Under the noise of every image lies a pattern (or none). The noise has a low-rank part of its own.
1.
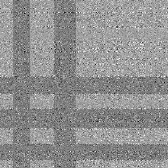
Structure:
bands of rows crossing bands of columns
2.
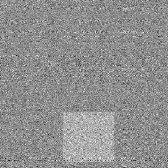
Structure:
one block
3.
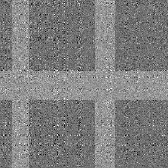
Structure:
bands of rows crossing bands of columns
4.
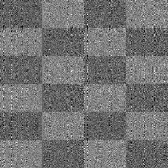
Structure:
a checkerboard
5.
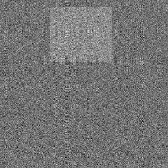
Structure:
one block
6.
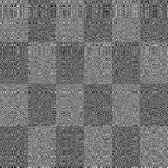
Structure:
a checkerboard
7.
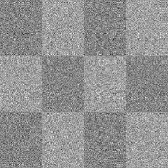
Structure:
a checkerboard
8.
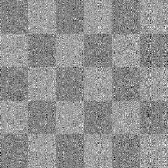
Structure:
a checkerboard
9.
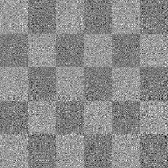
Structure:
a checkerboard
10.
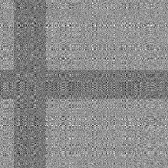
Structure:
bands of rows crossing bands of columns
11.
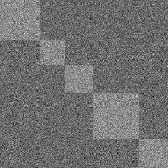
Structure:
blocks along the diagonal
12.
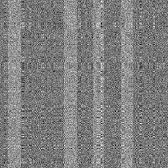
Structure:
bands of columns
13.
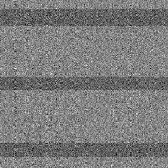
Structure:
bands of rows
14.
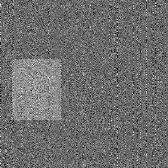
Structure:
one block
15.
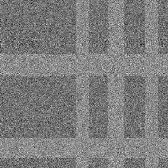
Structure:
bands of rows crossing bands of columns
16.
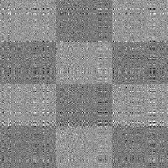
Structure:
a checkerboard
